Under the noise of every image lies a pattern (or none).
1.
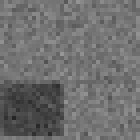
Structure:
one block
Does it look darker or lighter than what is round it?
darker
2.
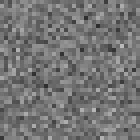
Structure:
only noise
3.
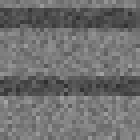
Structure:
bands of rows
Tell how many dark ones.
2
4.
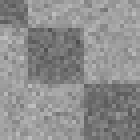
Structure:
blocks along the diagonal
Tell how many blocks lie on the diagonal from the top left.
3
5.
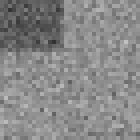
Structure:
one block
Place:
top left
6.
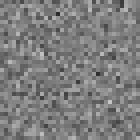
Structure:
only noise
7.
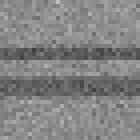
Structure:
bands of rows
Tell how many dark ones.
2
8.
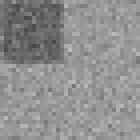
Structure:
one block
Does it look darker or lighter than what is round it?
darker
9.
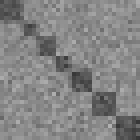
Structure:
blocks along the diagonal
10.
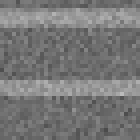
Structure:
bands of rows
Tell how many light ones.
2
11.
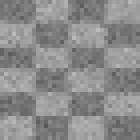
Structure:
a checkerboard
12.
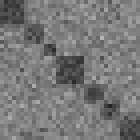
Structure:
blocks along the diagonal
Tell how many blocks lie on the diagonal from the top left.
7
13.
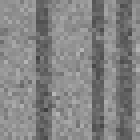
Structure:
bands of columns
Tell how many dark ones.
3
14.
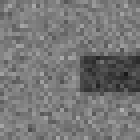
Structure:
one block
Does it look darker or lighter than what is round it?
darker
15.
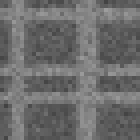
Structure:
bands of rows crossing bands of columns
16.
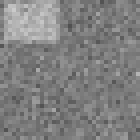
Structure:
one block
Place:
top left
